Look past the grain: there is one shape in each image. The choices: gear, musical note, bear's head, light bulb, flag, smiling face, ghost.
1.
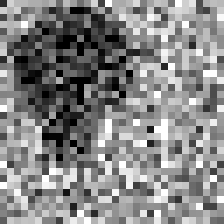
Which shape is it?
light bulb
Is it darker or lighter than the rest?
darker
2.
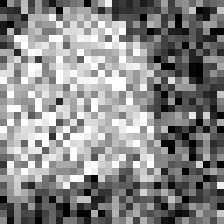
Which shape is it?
ghost
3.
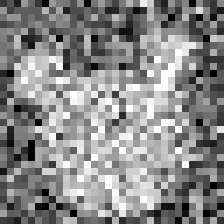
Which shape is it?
bear's head
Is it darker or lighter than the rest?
lighter
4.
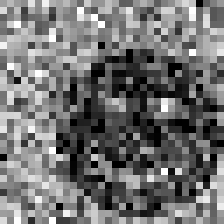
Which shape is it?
smiling face
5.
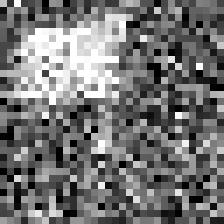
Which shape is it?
flag
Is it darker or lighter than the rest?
lighter
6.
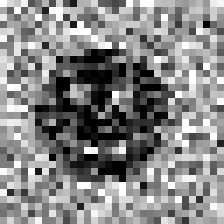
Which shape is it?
smiling face
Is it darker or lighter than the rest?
darker
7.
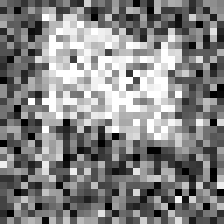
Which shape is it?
flag
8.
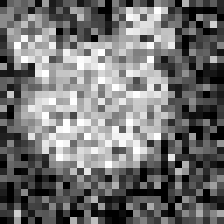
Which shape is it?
bear's head
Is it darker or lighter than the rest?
lighter
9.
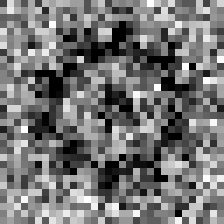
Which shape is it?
gear
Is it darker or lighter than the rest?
darker
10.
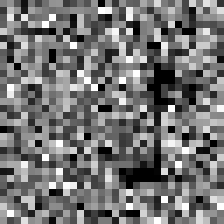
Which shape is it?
musical note
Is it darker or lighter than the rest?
darker
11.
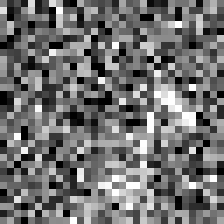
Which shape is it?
musical note
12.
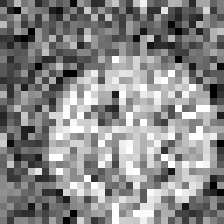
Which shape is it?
smiling face
